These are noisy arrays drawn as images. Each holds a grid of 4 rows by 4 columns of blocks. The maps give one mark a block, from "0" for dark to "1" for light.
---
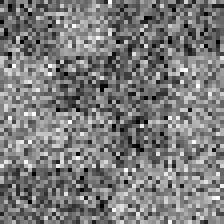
0100
1001
1101
0011
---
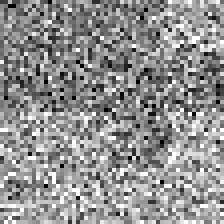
0001
0000
1101
1111
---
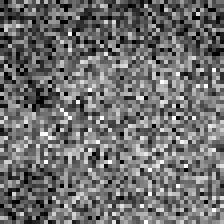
0000
0111
1111
0111
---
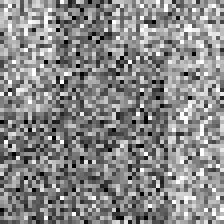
1011
1001
0001
0001
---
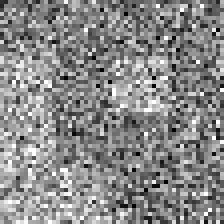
0000
1010
1000
1100
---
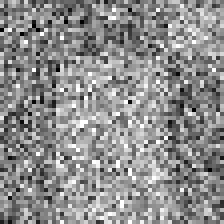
0001
0110
0110
0110
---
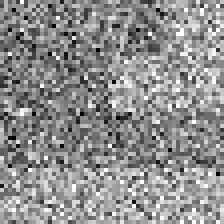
0001
0011
0000
1111
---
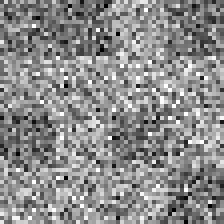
0010
1111
0101
1110
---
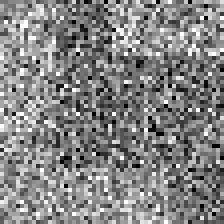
1011
1000
1000
1110
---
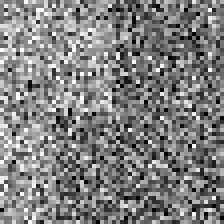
1100
1100
1000
1000
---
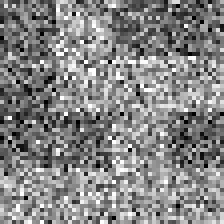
0100
0111
0010
1111
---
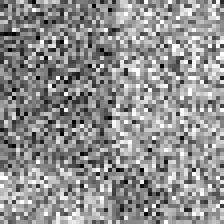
0011
0011
0011
1101
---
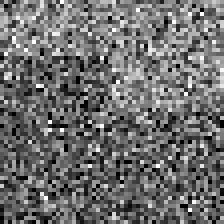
1111
0011
0000
0000
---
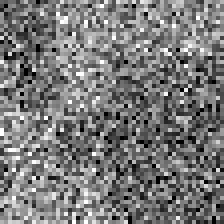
0111
0100
1000
1100
